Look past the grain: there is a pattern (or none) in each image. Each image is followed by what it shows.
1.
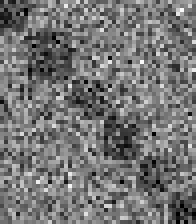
blocks along the diagonal
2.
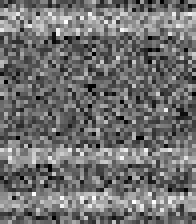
bands of rows
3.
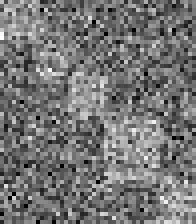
blocks along the diagonal
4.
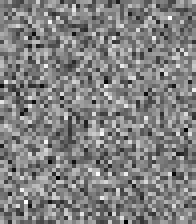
only noise
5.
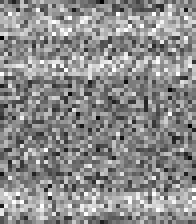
bands of rows
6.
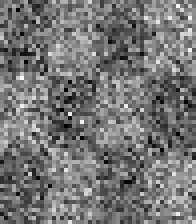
a checkerboard
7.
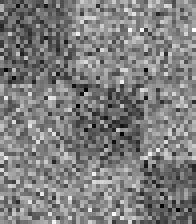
blocks along the diagonal
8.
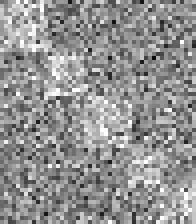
blocks along the diagonal
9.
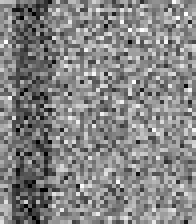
one band of columns
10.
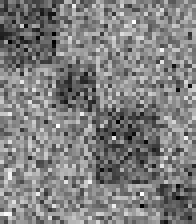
blocks along the diagonal
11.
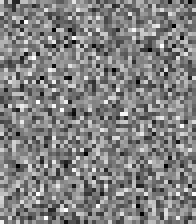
only noise
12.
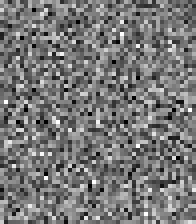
only noise
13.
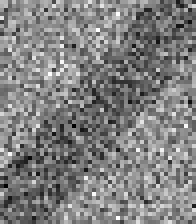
a diagonal band
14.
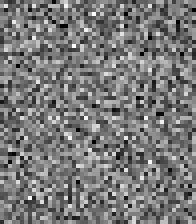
only noise
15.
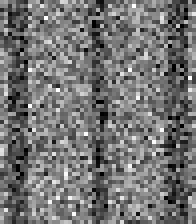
bands of columns
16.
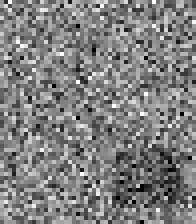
one block
